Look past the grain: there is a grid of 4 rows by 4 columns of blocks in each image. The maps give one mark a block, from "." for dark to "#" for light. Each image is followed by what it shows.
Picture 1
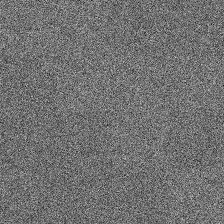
##..
.###
..#.
...#
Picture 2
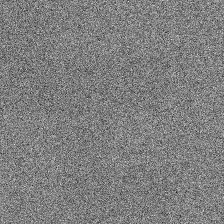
.###
...#
#.##
#..#
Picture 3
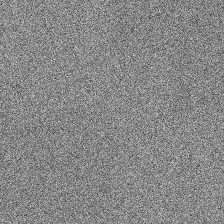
##..
###.
..##
..##
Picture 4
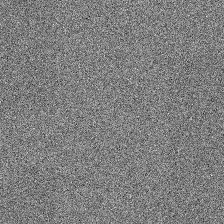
.###
.##.
###.
.##.
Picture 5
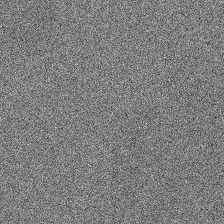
.###
###.
##..
##..
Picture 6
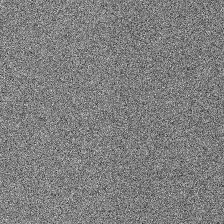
##..
##..
##..
##..
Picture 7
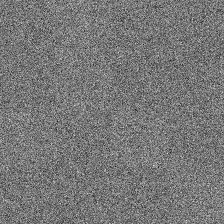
.#..
.#..
#.#.
...#
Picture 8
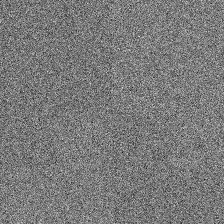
..##
..##
.#.#
##..
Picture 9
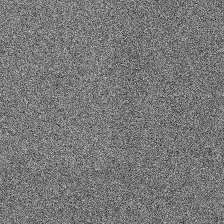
##..
##..
##..
....
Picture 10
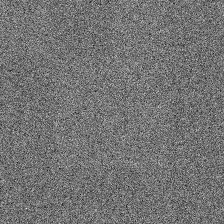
#.#.
.##.
.##.
....
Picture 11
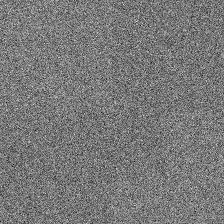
##..
##..
...#
..##
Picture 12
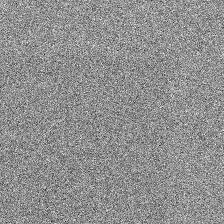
####
...#
...#
...#
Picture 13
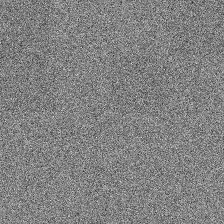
.##.
.#.#
####
####
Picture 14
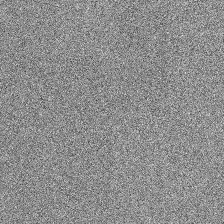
.#.#
...#
..##
..##
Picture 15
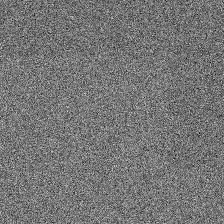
....
###.
###.
####
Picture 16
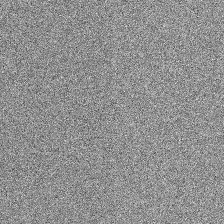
..##
..##
..##
..##
